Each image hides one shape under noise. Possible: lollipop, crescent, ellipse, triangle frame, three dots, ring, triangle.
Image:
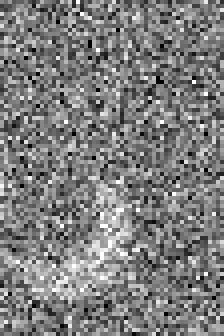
crescent
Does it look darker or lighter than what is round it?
lighter
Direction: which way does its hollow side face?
up and left
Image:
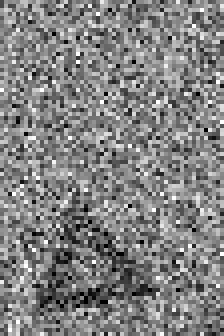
triangle frame
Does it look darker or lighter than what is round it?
darker
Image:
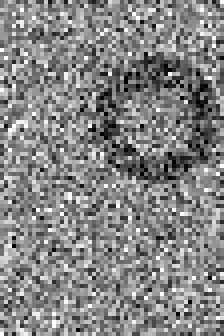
ring
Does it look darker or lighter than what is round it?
darker
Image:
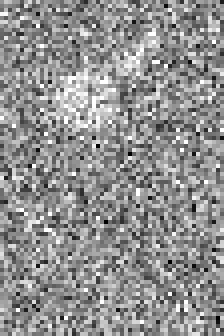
lollipop
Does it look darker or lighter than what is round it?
lighter
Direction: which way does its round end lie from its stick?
down and left
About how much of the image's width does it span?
half
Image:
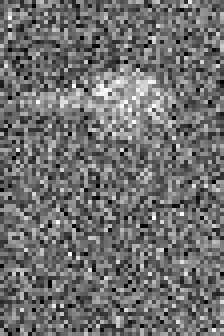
lollipop
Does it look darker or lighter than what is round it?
lighter
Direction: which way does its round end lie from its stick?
right
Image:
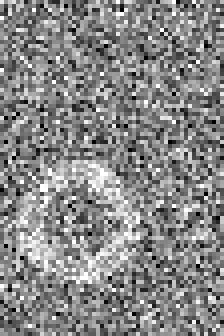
ring
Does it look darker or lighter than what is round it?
lighter
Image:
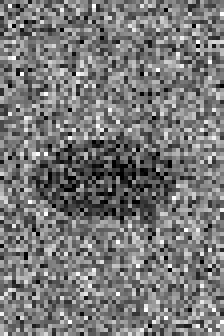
ellipse
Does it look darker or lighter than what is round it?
darker
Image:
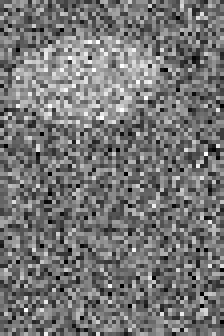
ellipse
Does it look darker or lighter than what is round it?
lighter
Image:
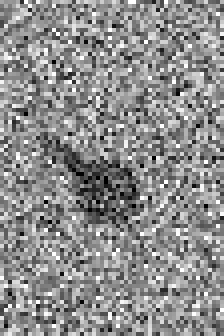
lollipop
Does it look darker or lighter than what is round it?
darker
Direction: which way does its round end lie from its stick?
down and right
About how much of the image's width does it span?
half
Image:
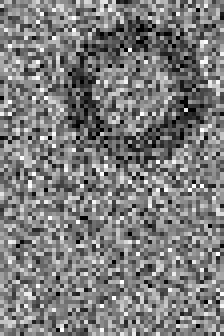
ring
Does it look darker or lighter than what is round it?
darker
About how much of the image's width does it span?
two thirds
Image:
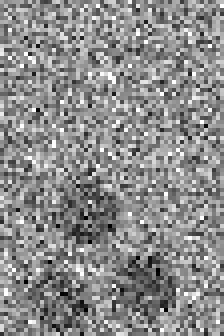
three dots
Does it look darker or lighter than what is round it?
darker
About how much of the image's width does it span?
two thirds
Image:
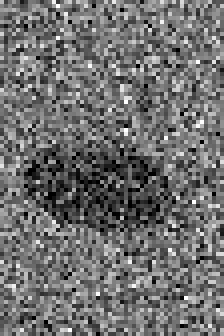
ellipse
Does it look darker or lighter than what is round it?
darker
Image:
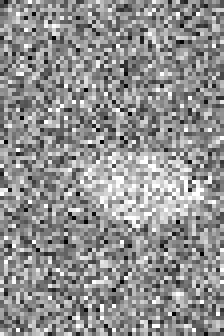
ellipse
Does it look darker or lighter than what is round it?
lighter
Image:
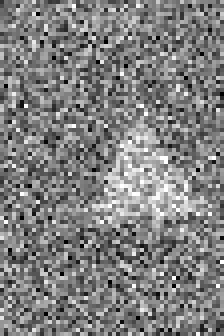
triangle
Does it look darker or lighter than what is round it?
lighter
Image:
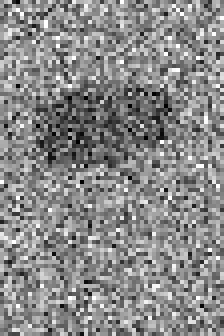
ellipse
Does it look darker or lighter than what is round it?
darker
